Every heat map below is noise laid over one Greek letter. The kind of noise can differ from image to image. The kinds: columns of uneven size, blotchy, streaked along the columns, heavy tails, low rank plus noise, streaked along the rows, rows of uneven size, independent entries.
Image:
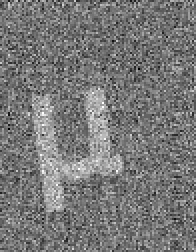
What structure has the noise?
low rank plus noise
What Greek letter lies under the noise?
mu
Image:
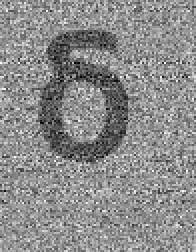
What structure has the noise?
rows of uneven size
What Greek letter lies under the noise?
delta
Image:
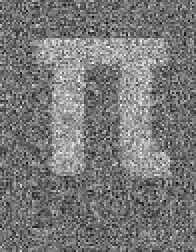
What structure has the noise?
low rank plus noise
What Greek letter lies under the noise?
pi
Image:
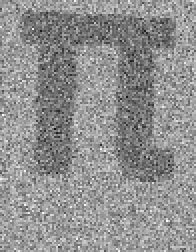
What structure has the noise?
independent entries
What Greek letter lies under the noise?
pi
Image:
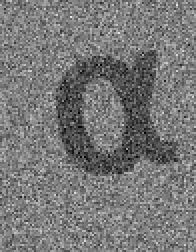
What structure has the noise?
independent entries
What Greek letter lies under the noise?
alpha
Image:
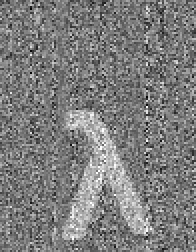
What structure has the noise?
columns of uneven size
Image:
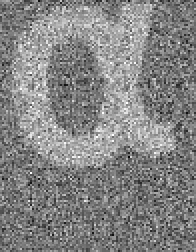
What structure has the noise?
low rank plus noise
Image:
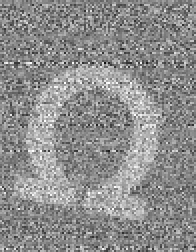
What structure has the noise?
rows of uneven size
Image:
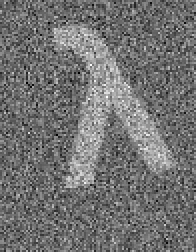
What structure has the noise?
low rank plus noise
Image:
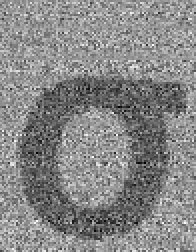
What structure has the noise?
rows of uneven size
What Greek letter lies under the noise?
sigma
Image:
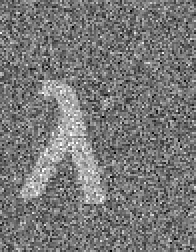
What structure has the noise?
independent entries
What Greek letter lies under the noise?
lambda
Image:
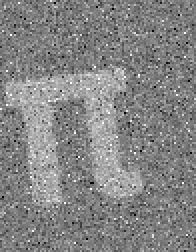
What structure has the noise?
heavy tails
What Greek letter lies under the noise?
pi
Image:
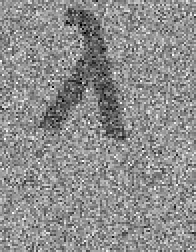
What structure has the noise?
independent entries
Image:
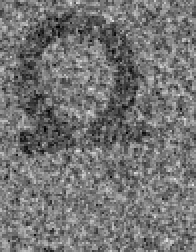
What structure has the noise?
blotchy
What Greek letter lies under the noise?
omega
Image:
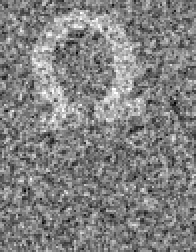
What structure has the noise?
blotchy
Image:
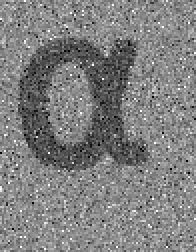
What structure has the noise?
heavy tails
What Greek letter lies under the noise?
alpha
